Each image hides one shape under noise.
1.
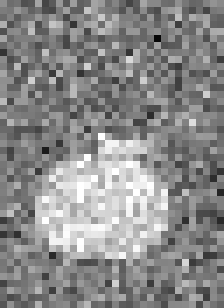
apple
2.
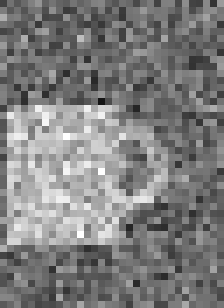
cup
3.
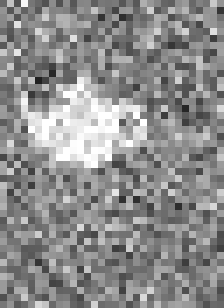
teapot
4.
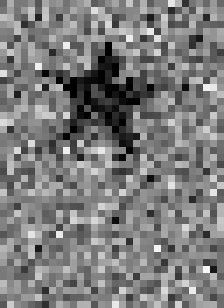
star
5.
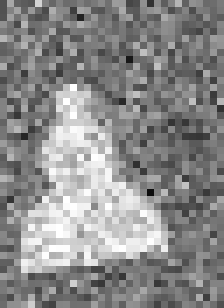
chess pawn
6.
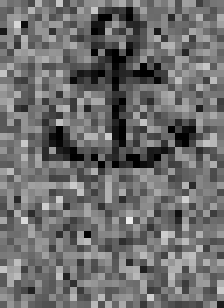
anchor
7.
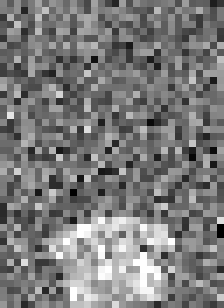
telephone
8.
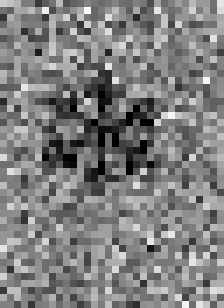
snowflake
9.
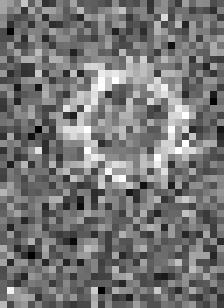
gear
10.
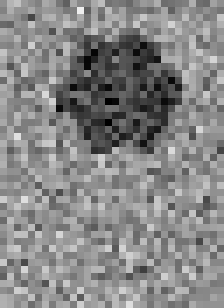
flower
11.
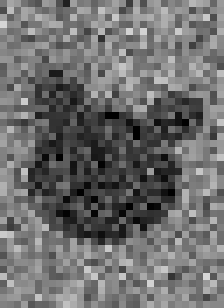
bear's head
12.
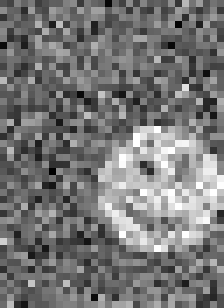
smiling face
